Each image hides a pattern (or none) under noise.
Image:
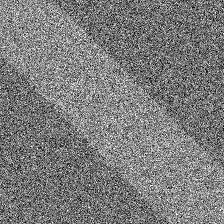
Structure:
a diagonal band
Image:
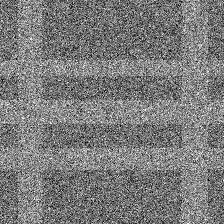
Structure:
bands of rows crossing bands of columns
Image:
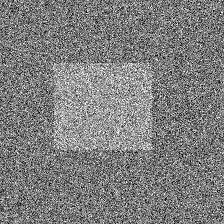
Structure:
one block
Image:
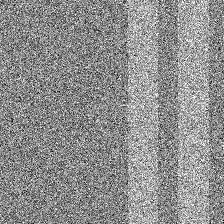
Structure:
bands of columns
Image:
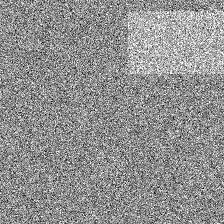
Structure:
one block
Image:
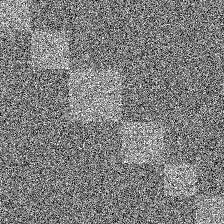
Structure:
blocks along the diagonal
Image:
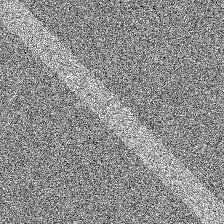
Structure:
a diagonal band
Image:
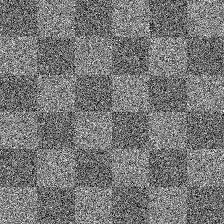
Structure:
a checkerboard
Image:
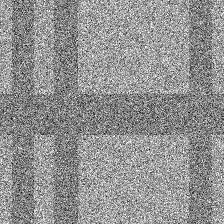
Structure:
bands of rows crossing bands of columns
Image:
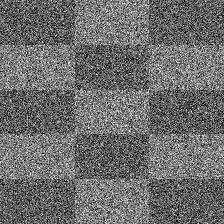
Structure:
a checkerboard
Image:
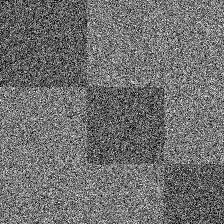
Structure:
blocks along the diagonal
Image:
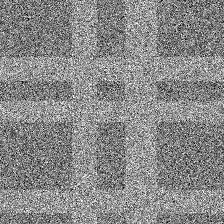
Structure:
bands of rows crossing bands of columns
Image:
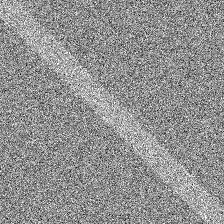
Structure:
a diagonal band
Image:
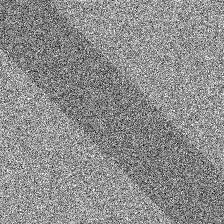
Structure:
a diagonal band
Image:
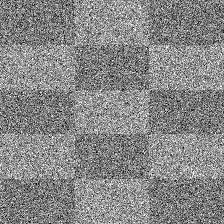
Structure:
a checkerboard
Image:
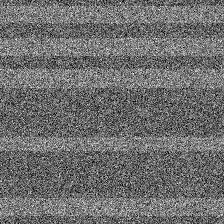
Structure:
bands of rows
